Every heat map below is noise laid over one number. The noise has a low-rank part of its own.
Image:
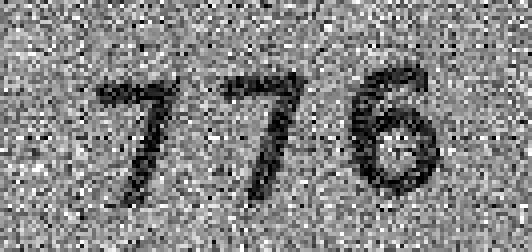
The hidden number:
776
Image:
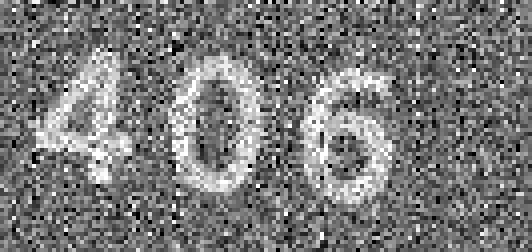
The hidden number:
406
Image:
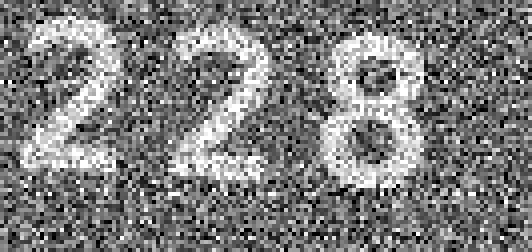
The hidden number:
228
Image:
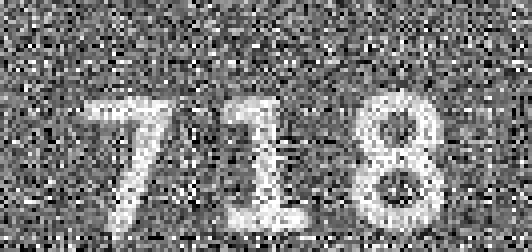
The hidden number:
718
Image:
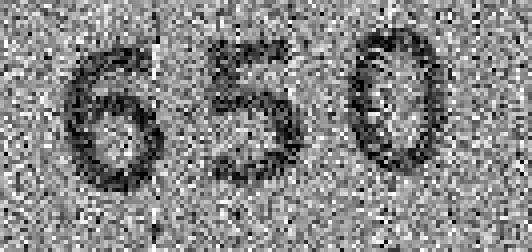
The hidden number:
650
